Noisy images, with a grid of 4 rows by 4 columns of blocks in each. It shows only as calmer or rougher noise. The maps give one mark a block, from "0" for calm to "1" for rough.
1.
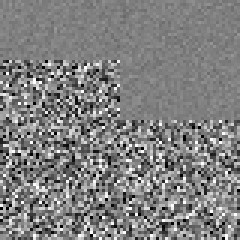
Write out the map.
0 0 0 0
1 1 0 0
1 1 1 1
1 1 1 1
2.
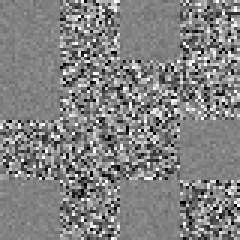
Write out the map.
0 1 0 1
0 1 1 1
1 1 1 0
0 1 0 1
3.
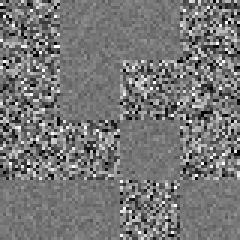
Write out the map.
1 0 0 1
1 0 1 1
1 1 0 1
0 0 1 0
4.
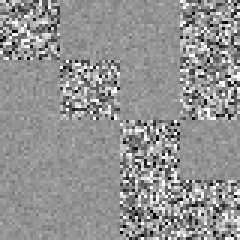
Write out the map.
1 0 0 1
0 1 0 1
0 0 1 0
0 0 1 1
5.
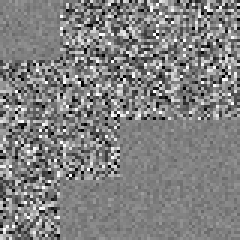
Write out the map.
0 1 1 1
1 1 1 1
1 1 0 0
1 0 0 0
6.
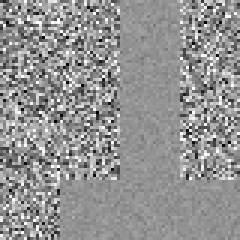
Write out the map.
1 1 0 1
1 1 0 1
1 1 0 1
1 0 0 0
